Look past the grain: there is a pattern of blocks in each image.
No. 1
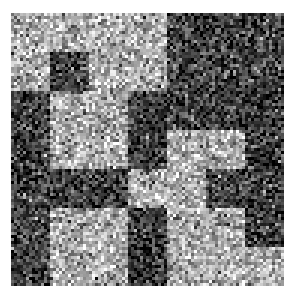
no symmetry
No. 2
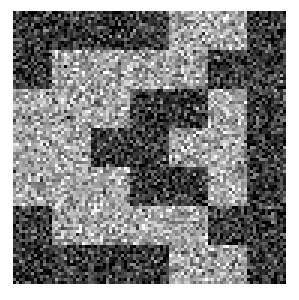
top and bottom mirror each other
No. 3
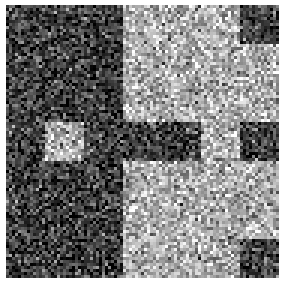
top and bottom mirror each other
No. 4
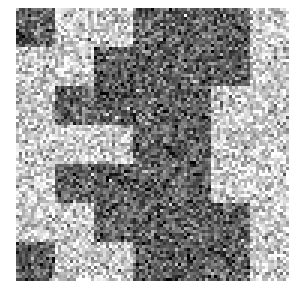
top and bottom mirror each other
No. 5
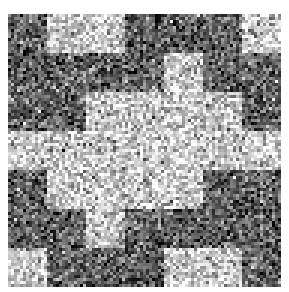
the same after a half turn
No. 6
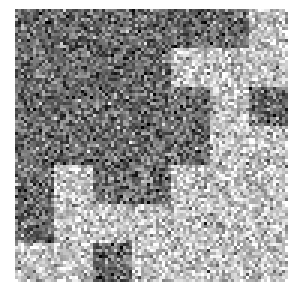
mirrored about the diagonal from the top left
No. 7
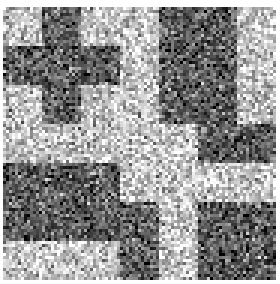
mirrored about the diagonal from the top left
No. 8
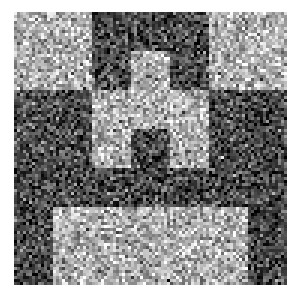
left and right mirror each other
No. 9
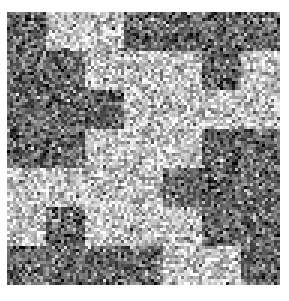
the same after a half turn
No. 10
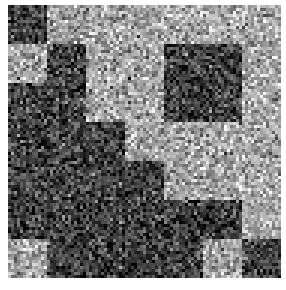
mirrored about the diagonal from the bottom left
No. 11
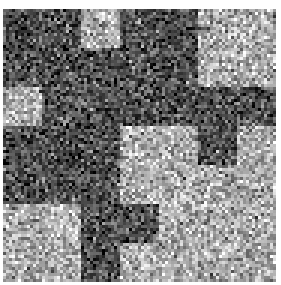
mirrored about the diagonal from the top left
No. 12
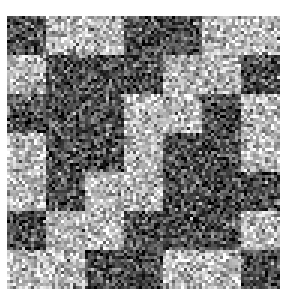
the same after a half turn
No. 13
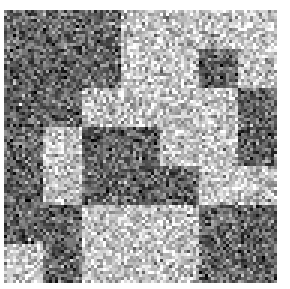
no symmetry
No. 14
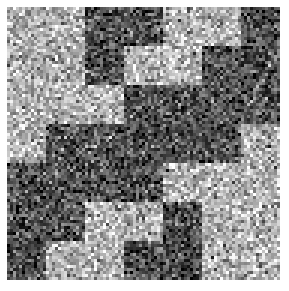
the same after a half turn
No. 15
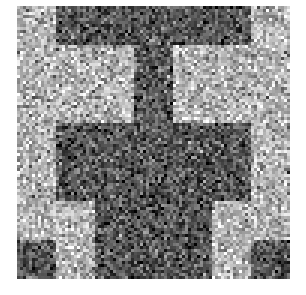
left and right mirror each other
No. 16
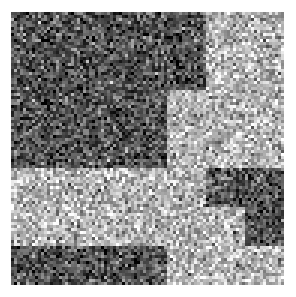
no symmetry
